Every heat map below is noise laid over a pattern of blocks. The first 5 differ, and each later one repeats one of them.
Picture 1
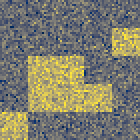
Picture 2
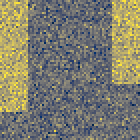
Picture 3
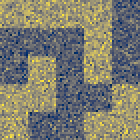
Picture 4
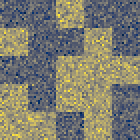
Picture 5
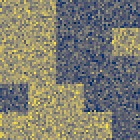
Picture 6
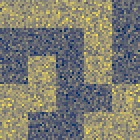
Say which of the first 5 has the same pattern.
3
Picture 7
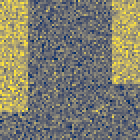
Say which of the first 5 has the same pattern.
2
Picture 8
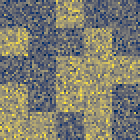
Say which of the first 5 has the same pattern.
4
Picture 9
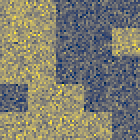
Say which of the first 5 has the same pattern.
5
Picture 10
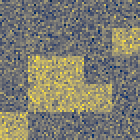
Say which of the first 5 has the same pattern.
1
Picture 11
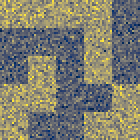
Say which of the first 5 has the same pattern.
3
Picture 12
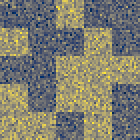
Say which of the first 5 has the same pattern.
4
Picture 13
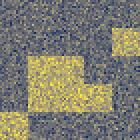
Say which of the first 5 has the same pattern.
1
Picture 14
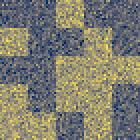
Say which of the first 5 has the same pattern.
4
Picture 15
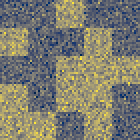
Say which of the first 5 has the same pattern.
4
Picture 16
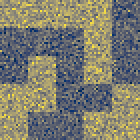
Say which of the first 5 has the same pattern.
3
